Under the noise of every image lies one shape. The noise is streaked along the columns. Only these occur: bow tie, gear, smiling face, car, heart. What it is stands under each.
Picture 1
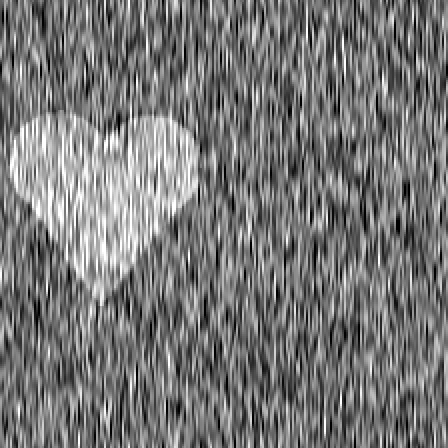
heart
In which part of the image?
middle left
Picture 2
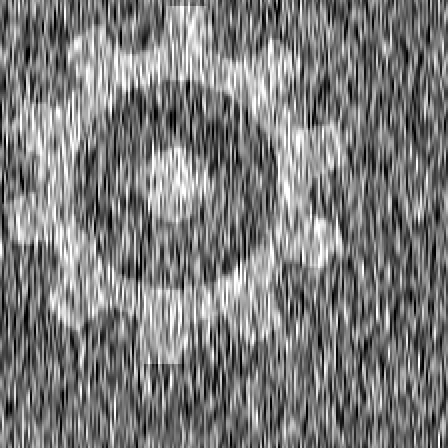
gear
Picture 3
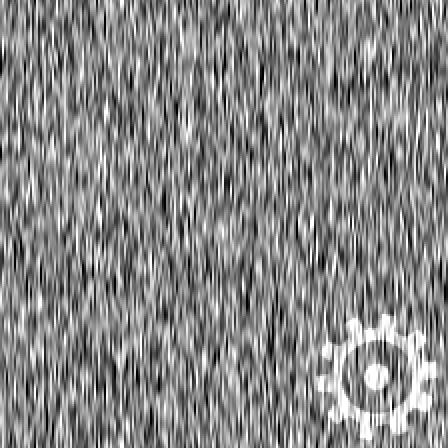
gear
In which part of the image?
bottom right
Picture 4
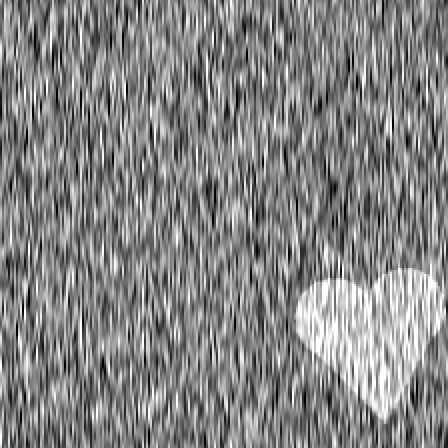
heart
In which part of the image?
bottom right
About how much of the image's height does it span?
a third
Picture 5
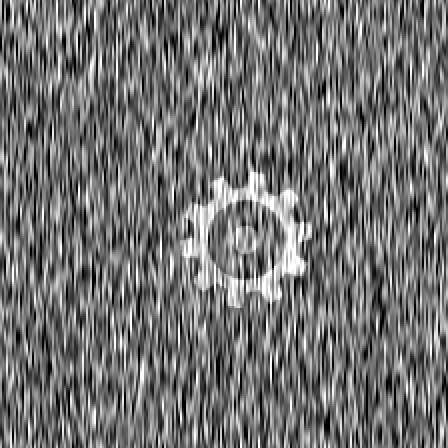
gear
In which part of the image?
centre
